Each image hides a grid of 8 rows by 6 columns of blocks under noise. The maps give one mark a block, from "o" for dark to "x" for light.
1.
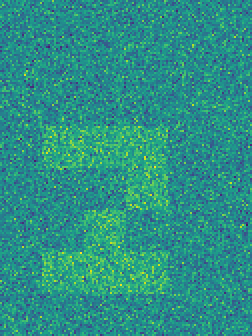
o o o o o o
o o o o o o
o o o o o o
o x x x o o
o o o x o o
o o x o o o
o x x x o o
o o o o o o
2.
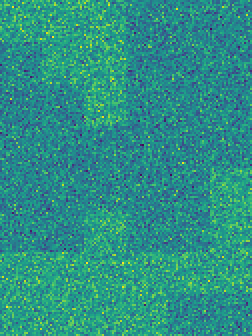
x x x o o o
o x x o o o
o o x o o o
o o o o o o
o o o o o x
o o x o o x
x x x x x x
x x x x o o
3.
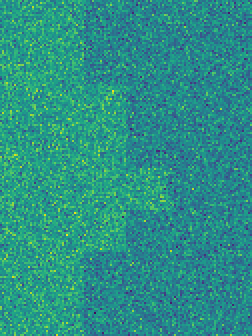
x x o o o o
x x o o o o
x x x o o o
x x x o o o
x x x x o o
x x x o o o
x x o o o o
x x o o o o
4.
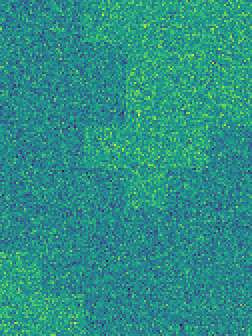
o o x x x x
o o o x x x
o o o x x x
o o x x x o
o o o x o o
o o o o o o
x o o o o o
x x o o o o
